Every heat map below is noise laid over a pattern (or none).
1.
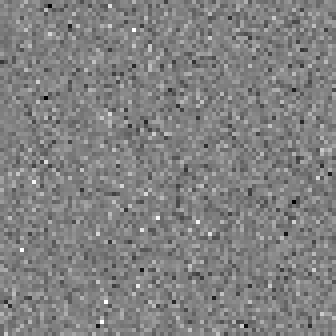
only noise
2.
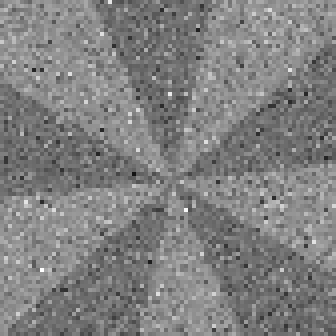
spokes from one point
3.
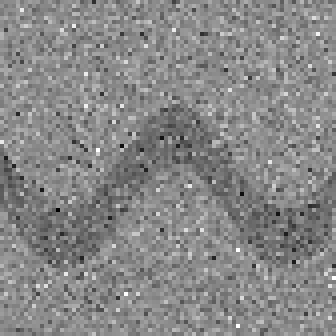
a wavy band
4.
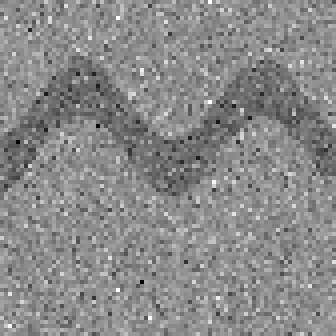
a wavy band
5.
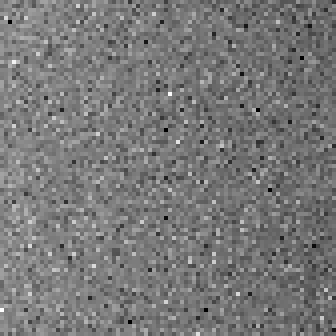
a smooth slope
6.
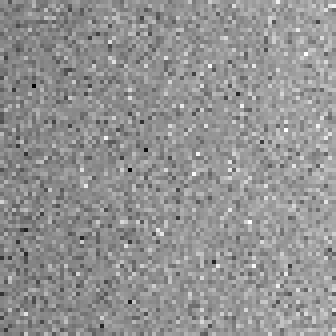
a smooth slope
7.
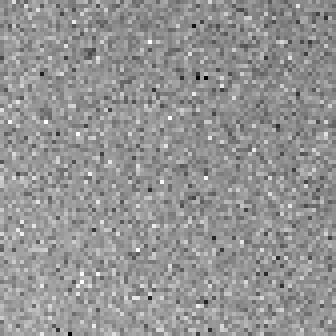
a smooth slope
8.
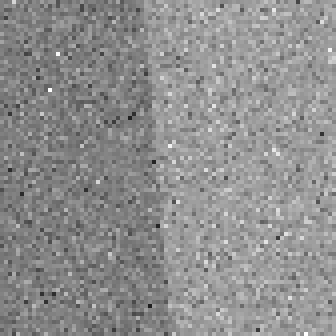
a sharp edge
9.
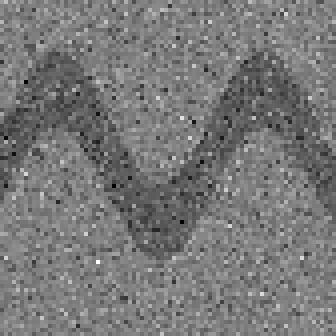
a wavy band
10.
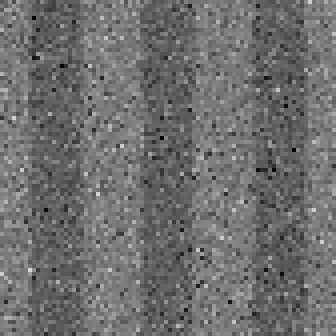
vertical stripes
